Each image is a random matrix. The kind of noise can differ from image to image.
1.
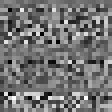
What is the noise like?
rows of uneven size
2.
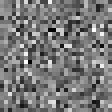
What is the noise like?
low rank plus noise
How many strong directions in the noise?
three or four
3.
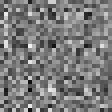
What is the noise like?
low rank plus noise
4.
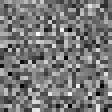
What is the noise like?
low rank plus noise
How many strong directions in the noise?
five to eight
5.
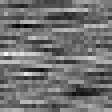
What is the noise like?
streaked along the rows
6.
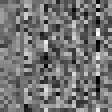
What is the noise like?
columns of uneven size
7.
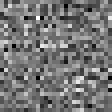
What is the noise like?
low rank plus noise
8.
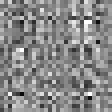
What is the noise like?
low rank plus noise
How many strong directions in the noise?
one
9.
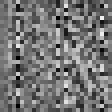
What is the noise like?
columns of uneven size
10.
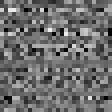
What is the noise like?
rows of uneven size
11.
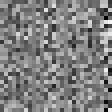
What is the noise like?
columns of uneven size
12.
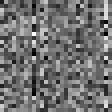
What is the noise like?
columns of uneven size
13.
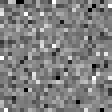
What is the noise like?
heavy tails
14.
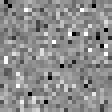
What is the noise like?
heavy tails
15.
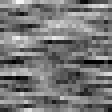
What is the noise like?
streaked along the rows
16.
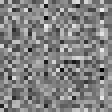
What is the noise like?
low rank plus noise
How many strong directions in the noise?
two
